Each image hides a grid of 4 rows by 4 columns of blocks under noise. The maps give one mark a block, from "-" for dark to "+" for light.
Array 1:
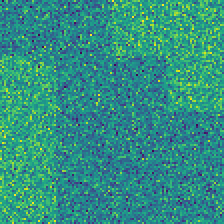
- - + +
+ - - +
+ - - -
+ - - -
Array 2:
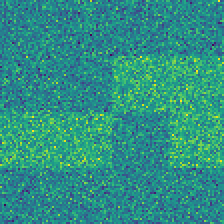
- - - -
- - + +
+ + - +
- - - -
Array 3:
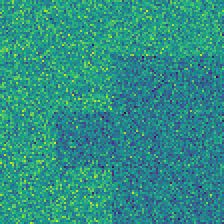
+ + + +
+ + - -
+ - - -
+ + - -
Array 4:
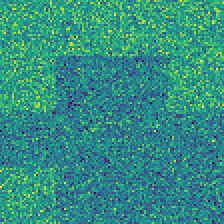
+ + + +
+ - - +
- - - -
+ - - -
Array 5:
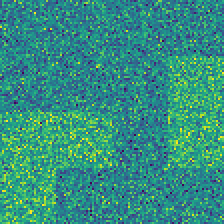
- - - -
- - - +
+ + - +
+ - - -
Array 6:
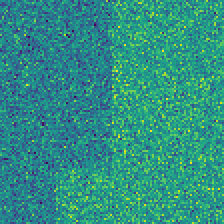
- - + +
- - + +
- - + +
- + + +
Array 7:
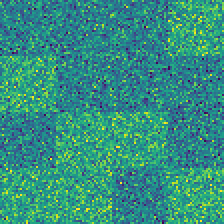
- - - +
+ - - -
- + + -
+ + - +
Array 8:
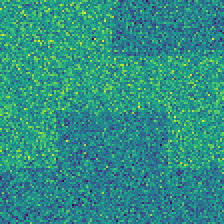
+ + - -
+ + + +
+ - - +
- - - -
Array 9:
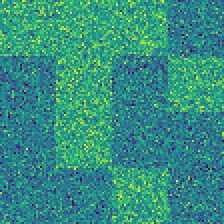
+ + + -
- + - +
- + - -
- - + -
